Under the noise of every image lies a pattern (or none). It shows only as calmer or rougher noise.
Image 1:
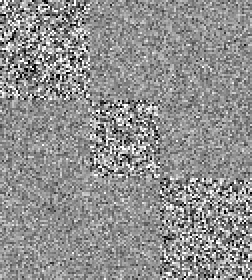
blocks along the diagonal
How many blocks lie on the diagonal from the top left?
3
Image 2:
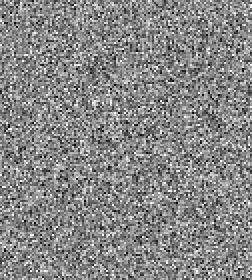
only noise
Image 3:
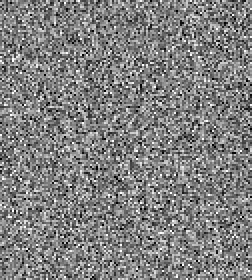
only noise
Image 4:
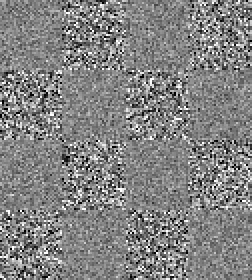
a checkerboard
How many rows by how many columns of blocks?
4 by 4
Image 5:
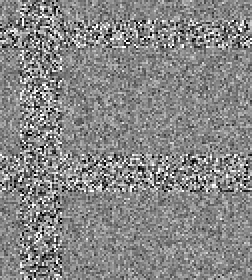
bands of rows crossing bands of columns
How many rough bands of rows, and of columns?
2 and 1
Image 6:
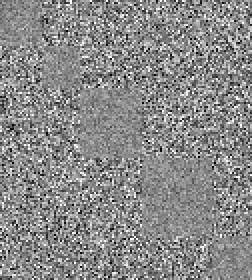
blocks along the diagonal
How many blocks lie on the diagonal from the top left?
5
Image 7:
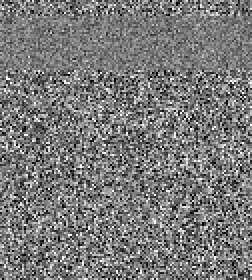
one band of rows
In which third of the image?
top
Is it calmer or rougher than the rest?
calmer
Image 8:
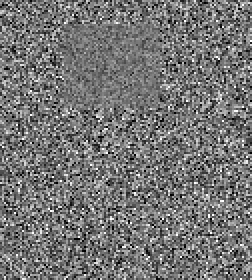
one block
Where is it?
top middle
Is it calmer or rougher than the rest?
calmer
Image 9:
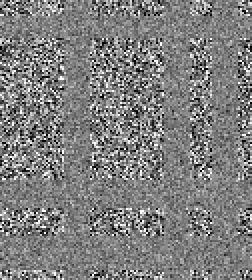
bands of rows crossing bands of columns
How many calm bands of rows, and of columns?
3 and 3
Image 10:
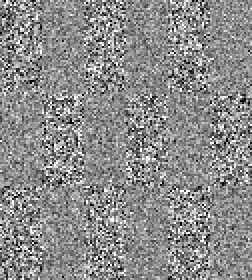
a checkerboard
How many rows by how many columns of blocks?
3 by 6
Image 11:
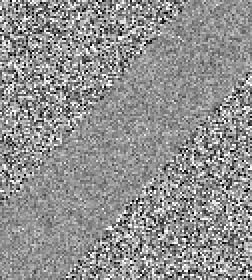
a diagonal band
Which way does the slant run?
bottom left to top right
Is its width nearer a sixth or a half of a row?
a half
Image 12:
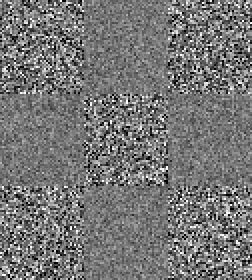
a checkerboard
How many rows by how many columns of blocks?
3 by 3
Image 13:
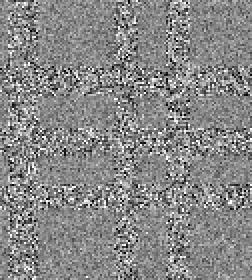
bands of rows crossing bands of columns
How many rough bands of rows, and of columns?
3 and 3
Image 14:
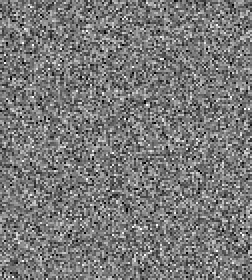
only noise
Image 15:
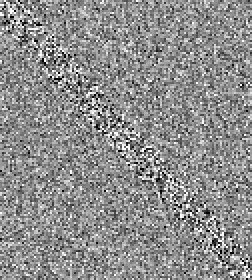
a diagonal band
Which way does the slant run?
top left to bottom right
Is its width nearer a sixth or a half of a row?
a sixth
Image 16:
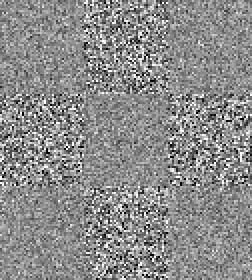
a checkerboard
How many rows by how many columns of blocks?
3 by 3
